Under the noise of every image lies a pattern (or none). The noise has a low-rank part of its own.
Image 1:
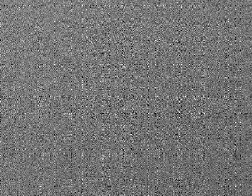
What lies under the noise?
a smooth slope
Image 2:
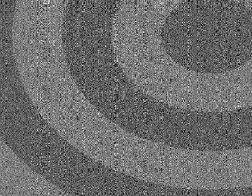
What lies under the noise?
rings round one point
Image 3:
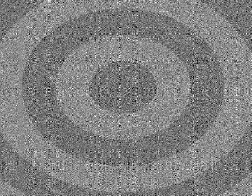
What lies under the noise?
rings round one point
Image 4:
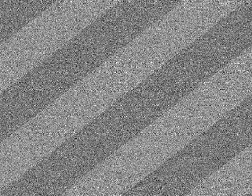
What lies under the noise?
diagonal stripes
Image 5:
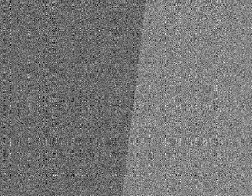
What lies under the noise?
a sharp edge
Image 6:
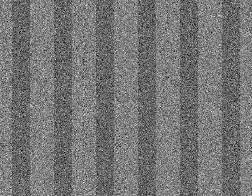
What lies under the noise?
vertical stripes
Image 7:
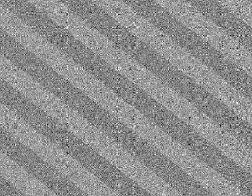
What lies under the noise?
diagonal stripes
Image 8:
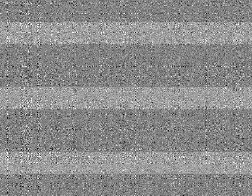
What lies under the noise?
horizontal stripes
